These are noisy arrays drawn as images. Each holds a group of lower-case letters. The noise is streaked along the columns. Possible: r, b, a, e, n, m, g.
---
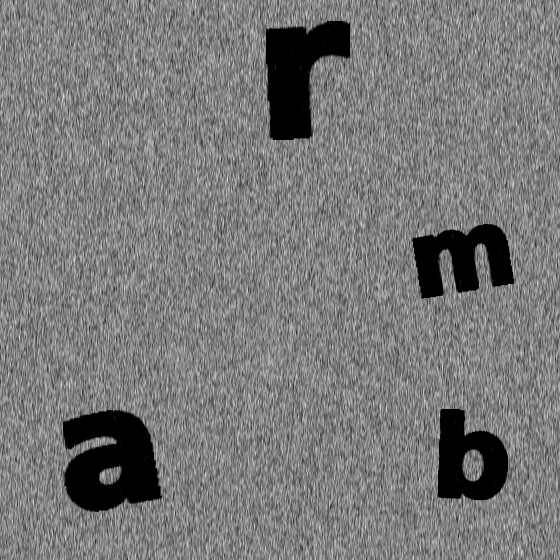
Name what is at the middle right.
m
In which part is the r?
top middle
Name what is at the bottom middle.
nothing
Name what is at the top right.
nothing
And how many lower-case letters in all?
4
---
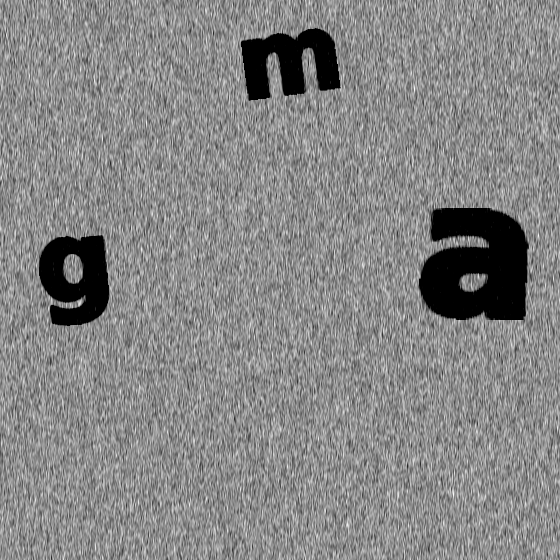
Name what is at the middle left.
g
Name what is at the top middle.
m
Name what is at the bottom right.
nothing
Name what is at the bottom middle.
nothing
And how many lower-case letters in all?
3
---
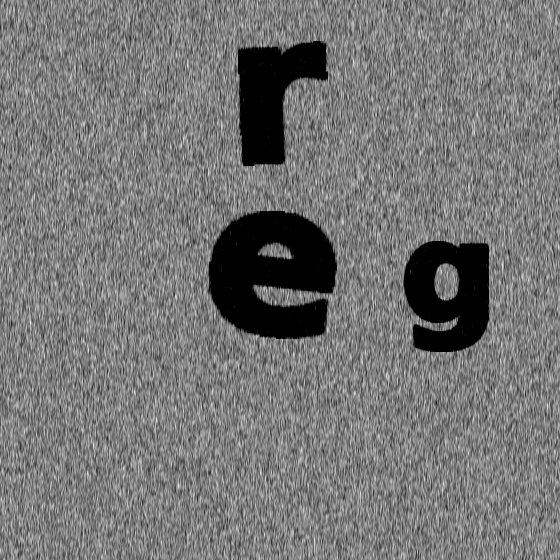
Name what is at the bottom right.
nothing
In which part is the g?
middle right
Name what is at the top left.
nothing
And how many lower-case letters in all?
3
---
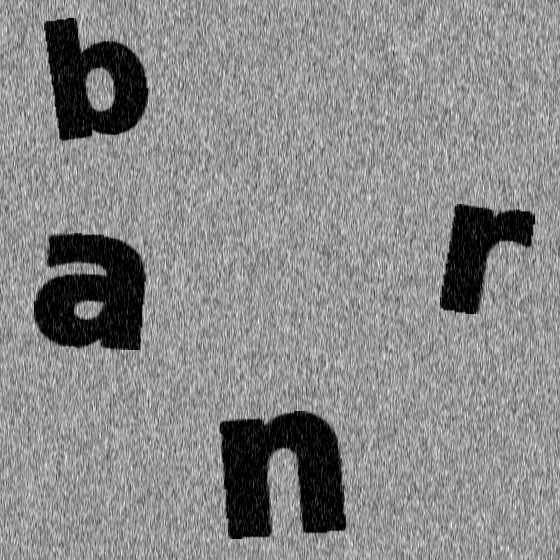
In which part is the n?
bottom middle
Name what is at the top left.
b
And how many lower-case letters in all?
4
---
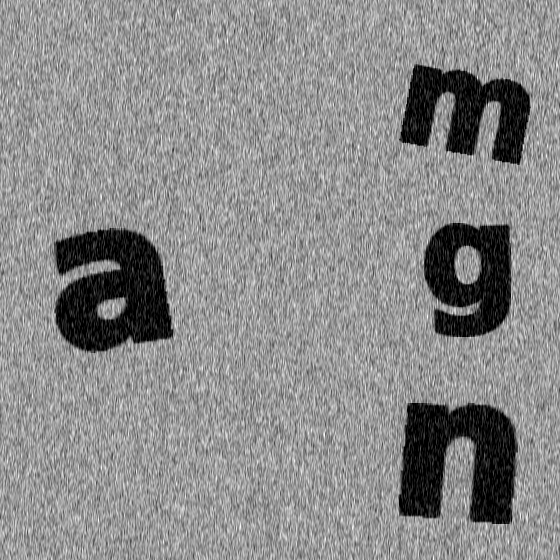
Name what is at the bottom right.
n
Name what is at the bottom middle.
nothing
